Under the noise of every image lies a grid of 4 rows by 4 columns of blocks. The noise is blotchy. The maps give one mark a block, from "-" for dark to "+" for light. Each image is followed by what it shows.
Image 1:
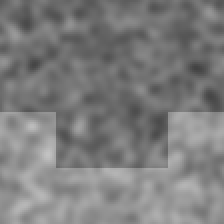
----
----
+--+
++++
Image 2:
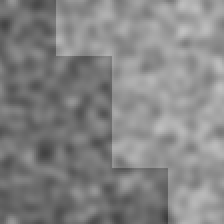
-+++
--++
--++
---+
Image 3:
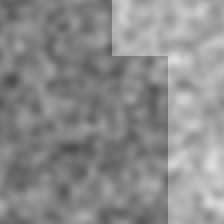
--++
---+
---+
---+
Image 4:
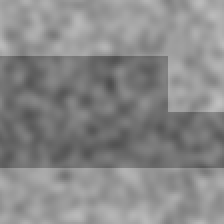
++++
---+
----
++++
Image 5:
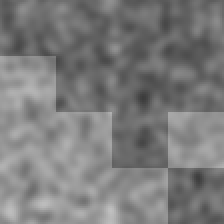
----
+---
++-+
+++-
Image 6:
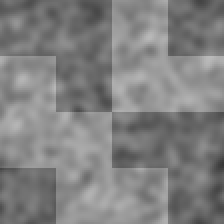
--+-
+-++
++--
-++-
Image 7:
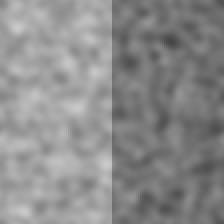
++--
++--
++--
++--
